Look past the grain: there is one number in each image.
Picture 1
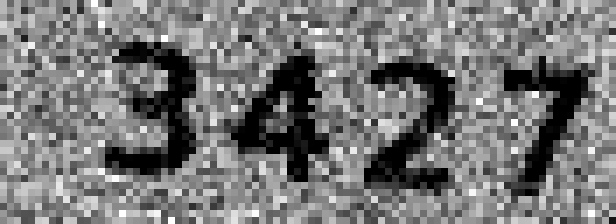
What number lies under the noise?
3427
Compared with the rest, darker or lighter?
darker
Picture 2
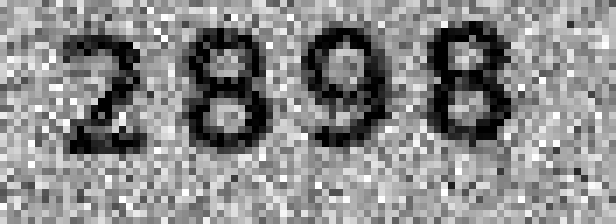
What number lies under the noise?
2898
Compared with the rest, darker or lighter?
darker
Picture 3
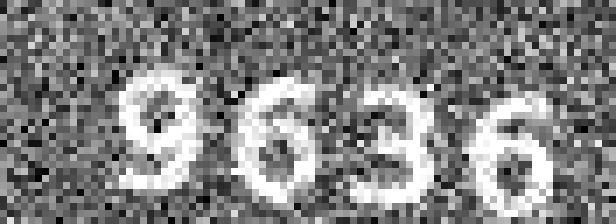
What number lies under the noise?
9636
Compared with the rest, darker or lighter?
lighter
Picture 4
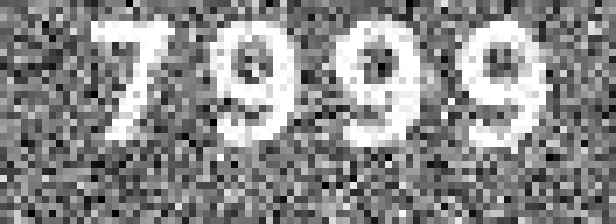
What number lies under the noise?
7999
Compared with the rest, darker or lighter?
lighter
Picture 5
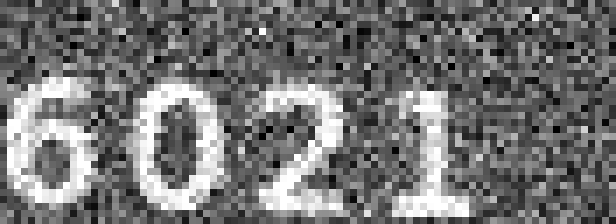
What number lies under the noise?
6021
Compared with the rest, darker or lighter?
lighter
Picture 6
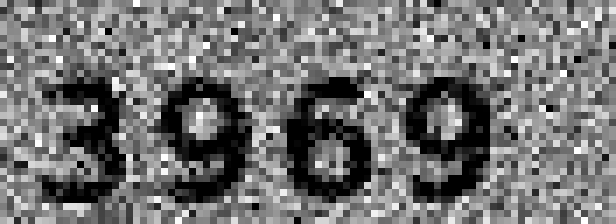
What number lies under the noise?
3969
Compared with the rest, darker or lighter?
darker
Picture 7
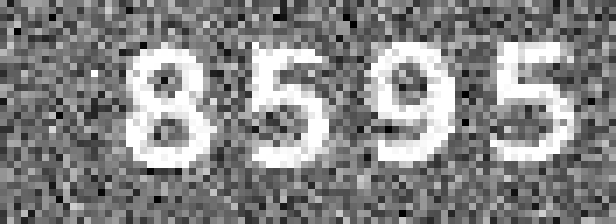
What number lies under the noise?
8595
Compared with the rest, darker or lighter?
lighter
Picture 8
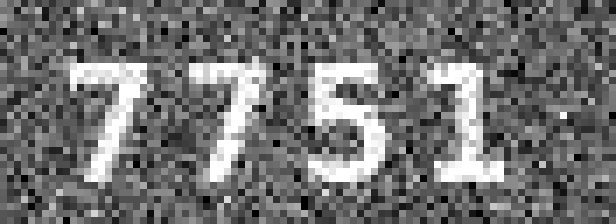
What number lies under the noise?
7751
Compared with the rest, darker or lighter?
lighter
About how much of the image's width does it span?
two thirds
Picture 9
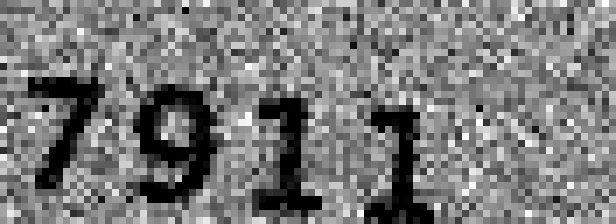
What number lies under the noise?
7911
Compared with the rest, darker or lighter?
darker
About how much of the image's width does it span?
two thirds
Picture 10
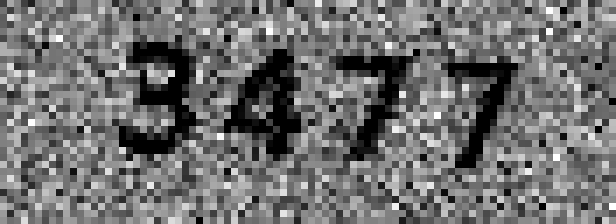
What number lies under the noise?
3477
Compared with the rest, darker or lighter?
darker
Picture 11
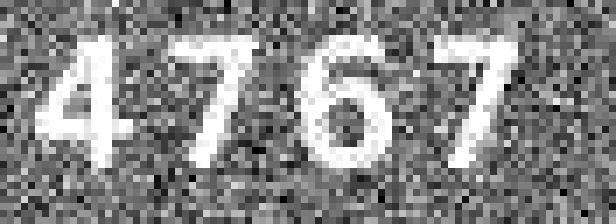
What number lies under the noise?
4767
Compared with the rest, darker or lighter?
lighter
